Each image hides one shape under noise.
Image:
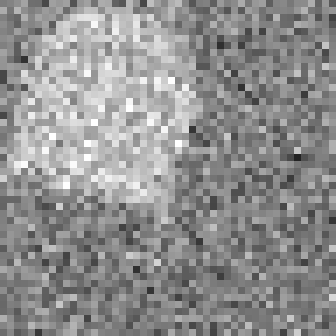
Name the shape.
ghost
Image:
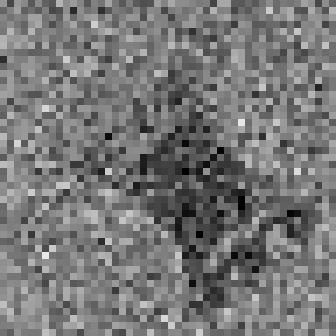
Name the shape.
chess rook
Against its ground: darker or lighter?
darker
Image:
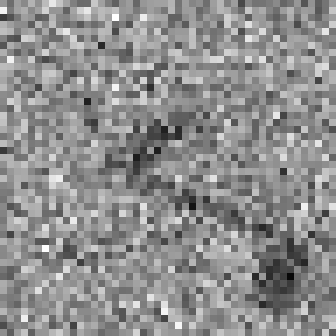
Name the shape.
musical note
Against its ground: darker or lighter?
darker
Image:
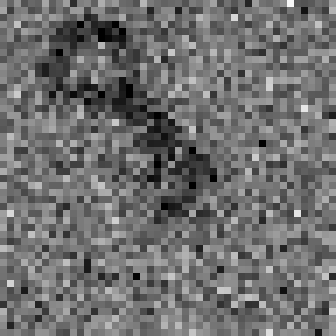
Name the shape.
key
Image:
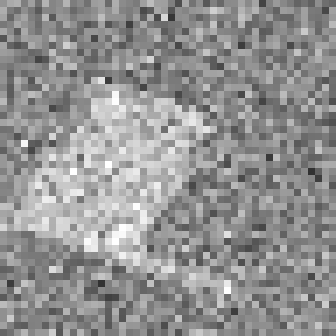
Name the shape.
flag
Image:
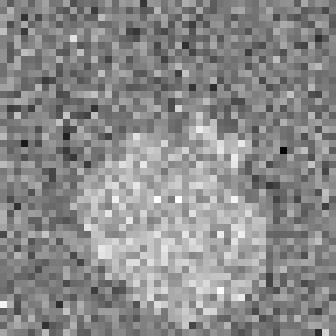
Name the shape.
apple
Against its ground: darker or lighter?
lighter
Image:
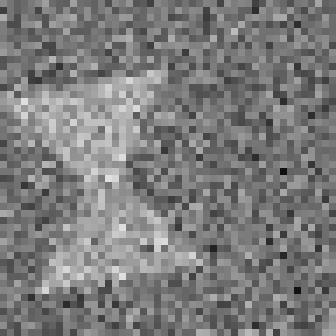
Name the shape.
bow tie
